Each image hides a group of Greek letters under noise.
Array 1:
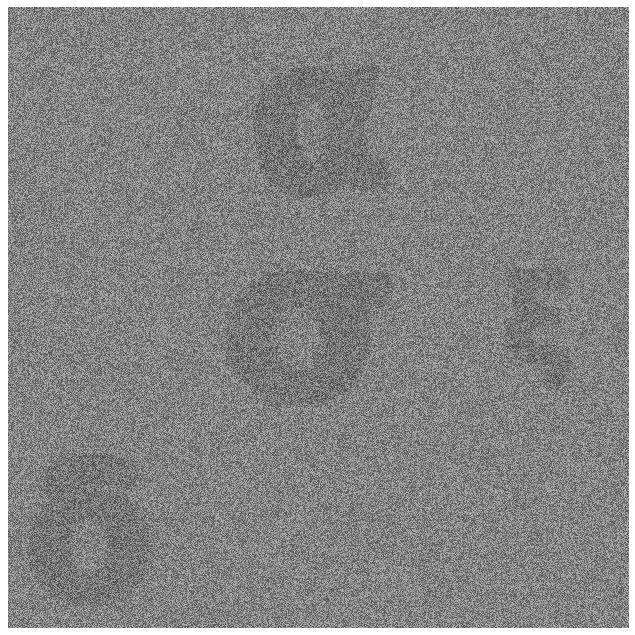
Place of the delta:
bottom left
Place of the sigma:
centre
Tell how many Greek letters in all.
4
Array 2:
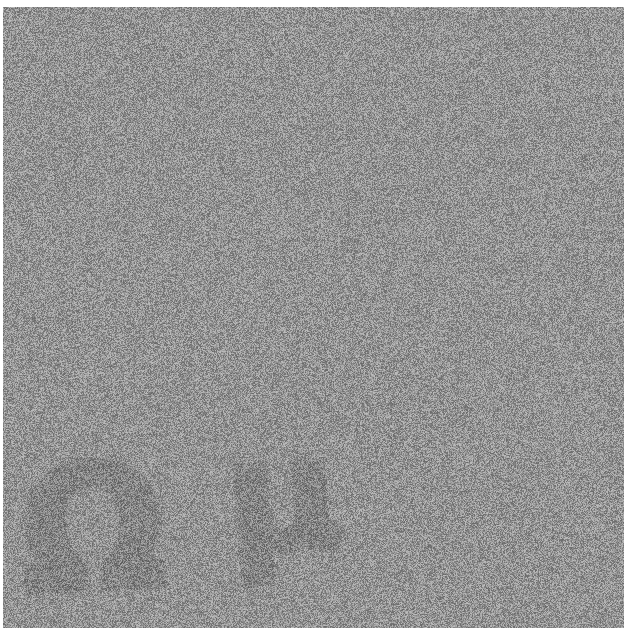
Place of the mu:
bottom middle
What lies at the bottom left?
omega
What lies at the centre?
nothing
